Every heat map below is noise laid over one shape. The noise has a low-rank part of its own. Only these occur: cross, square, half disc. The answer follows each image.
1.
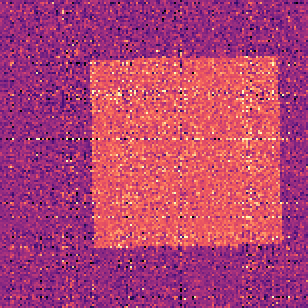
light square
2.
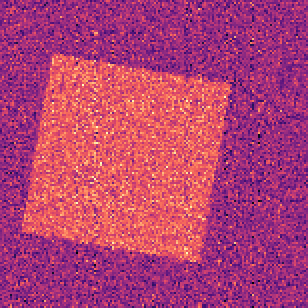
light square
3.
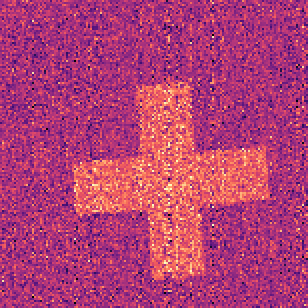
light cross
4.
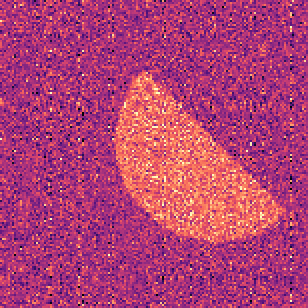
light half disc
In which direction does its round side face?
down and left
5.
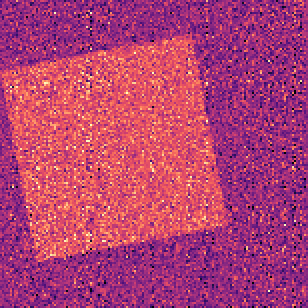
light square
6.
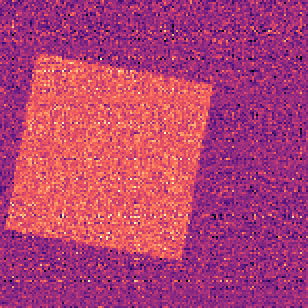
light square
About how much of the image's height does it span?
two thirds
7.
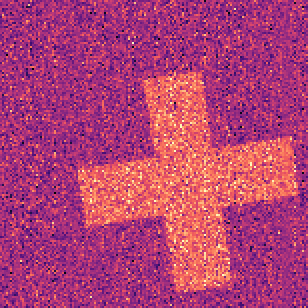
light cross
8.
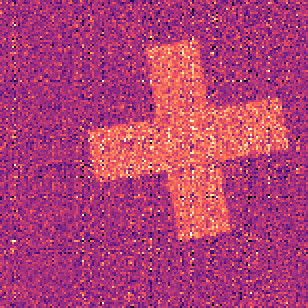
light cross
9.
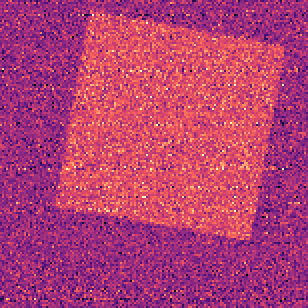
light square
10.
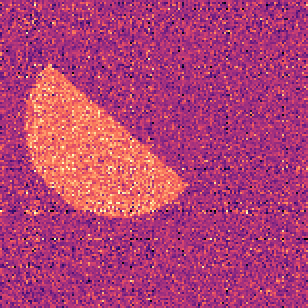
light half disc
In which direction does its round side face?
down and left
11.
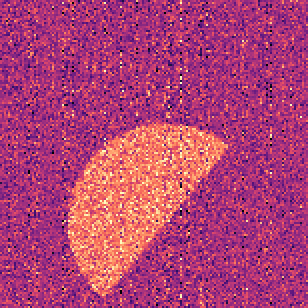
light half disc
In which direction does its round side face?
up and left
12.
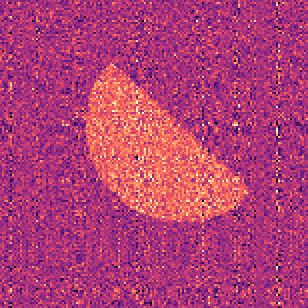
light half disc
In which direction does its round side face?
down and left
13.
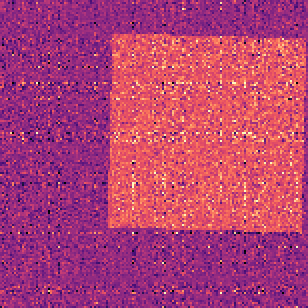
light square
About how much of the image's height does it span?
two thirds
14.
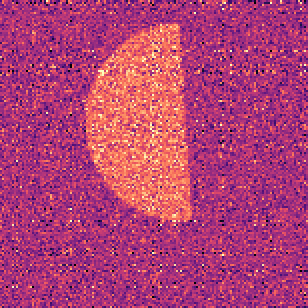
light half disc
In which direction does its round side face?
left
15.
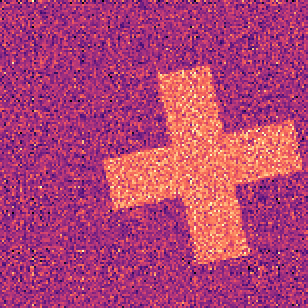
light cross
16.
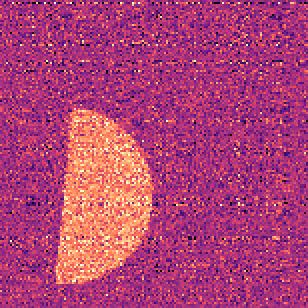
light half disc
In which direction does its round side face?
right
